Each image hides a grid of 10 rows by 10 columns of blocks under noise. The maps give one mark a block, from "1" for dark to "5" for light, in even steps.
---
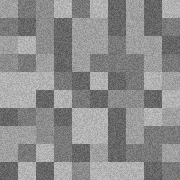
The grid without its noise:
4 2 3 5 2 5 1 4 1 5
2 1 3 1 4 4 1 4 1 2
4 5 3 1 4 4 2 4 4 1
3 2 4 1 4 2 2 2 4 2
5 5 5 2 1 5 1 2 5 4
5 5 1 5 2 1 3 3 1 5
1 2 3 1 5 5 1 4 5 4
4 4 3 2 5 5 1 4 2 2
4 2 5 2 1 4 1 2 2 4
1 5 1 5 3 5 5 5 1 2
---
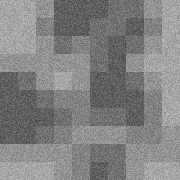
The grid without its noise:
5 5 4 1 1 1 2 2 4 5
5 5 3 1 1 2 2 1 3 5
5 5 4 2 3 2 1 2 4 5
4 4 4 4 4 2 1 4 5 5
1 2 4 5 4 1 1 2 4 5
1 1 2 3 3 1 1 1 3 5
1 1 1 2 3 2 2 1 3 5
1 1 2 3 4 4 4 3 3 4
4 4 4 4 3 2 2 4 4 4
5 5 5 4 3 1 2 4 5 5
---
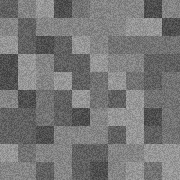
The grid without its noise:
2 4 5 1 3 4 4 4 1 4
4 2 4 4 4 4 4 5 5 1
5 2 1 2 5 4 3 3 3 3
1 5 4 2 2 5 4 4 2 2
1 5 4 5 2 3 5 3 2 3
4 1 3 2 5 3 2 5 3 3
2 2 3 2 1 4 5 5 1 3
2 2 1 4 4 4 2 5 2 3
5 3 4 4 2 2 4 4 5 5
4 4 2 4 2 1 4 5 3 5
